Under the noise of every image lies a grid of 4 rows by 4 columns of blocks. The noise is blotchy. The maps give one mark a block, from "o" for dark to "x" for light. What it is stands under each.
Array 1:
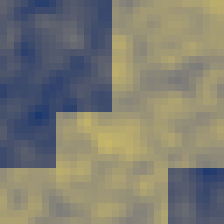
o o x x
o o x x
o x x x
x x x o
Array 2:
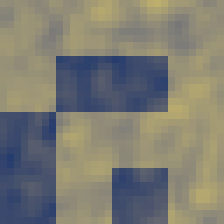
x x x x
x o o x
o x x x
o x o x
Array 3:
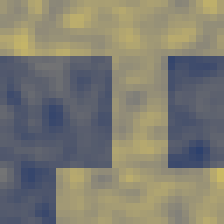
x x x x
o o x o
o o x o
o x x x
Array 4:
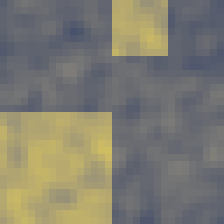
o o x o
o o o o
x x o o
x x o o
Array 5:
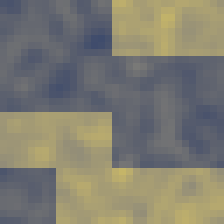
o o x x
o o o o
x x o o
o x x x
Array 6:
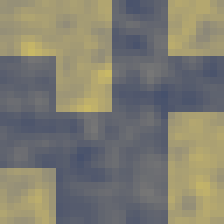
x x o x
o x o o
o o o x
x o o x
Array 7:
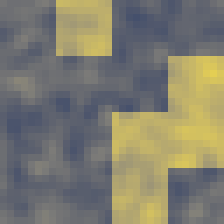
o x o o
o o o x
o o x x
o o x o
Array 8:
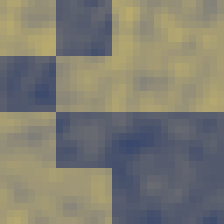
x o x x
o x x x
x o o o
x x o o
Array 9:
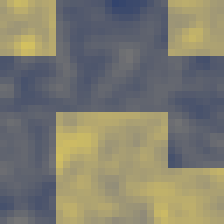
x o o x
o o o o
o x x o
o x x x
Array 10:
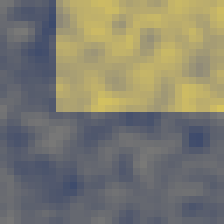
o x x x
o x x x
o o o o
o o o o
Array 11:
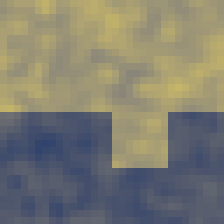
x x x x
x x x x
o o x o
o o o o
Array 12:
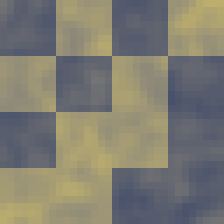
o x o x
x o x o
o x x o
x x o o
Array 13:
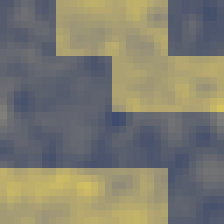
o x x o
o o x x
o o o o
x x x o
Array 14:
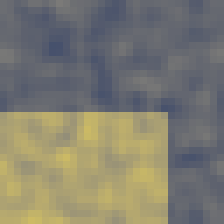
o o o o
o o o o
x x x o
x x x o
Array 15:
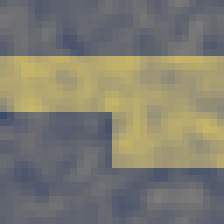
o o o o
x x x x
o o x x
o o o o
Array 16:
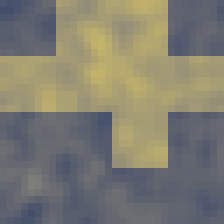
o x x o
x x x x
o o x o
o o o o
